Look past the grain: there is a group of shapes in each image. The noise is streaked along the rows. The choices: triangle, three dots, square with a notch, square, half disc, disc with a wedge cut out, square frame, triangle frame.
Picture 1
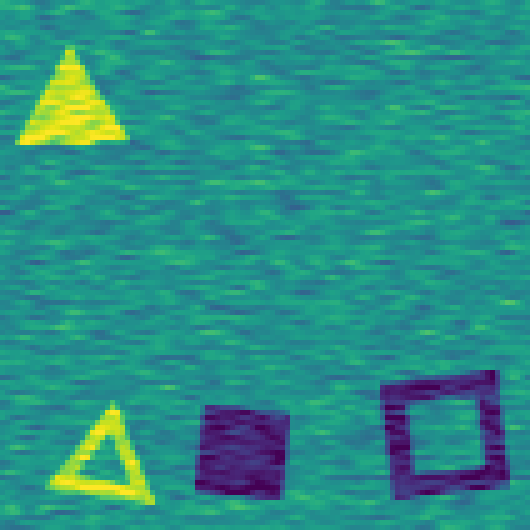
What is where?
top left: light triangle; bottom left: light triangle frame; bottom middle: dark square; bottom right: dark square frame
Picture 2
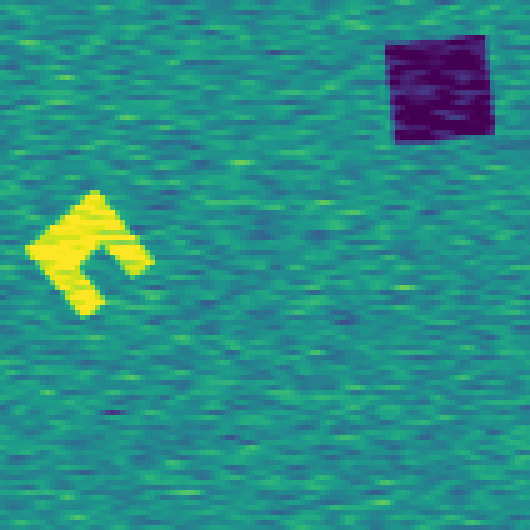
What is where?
top right: dark square; middle left: light square with a notch
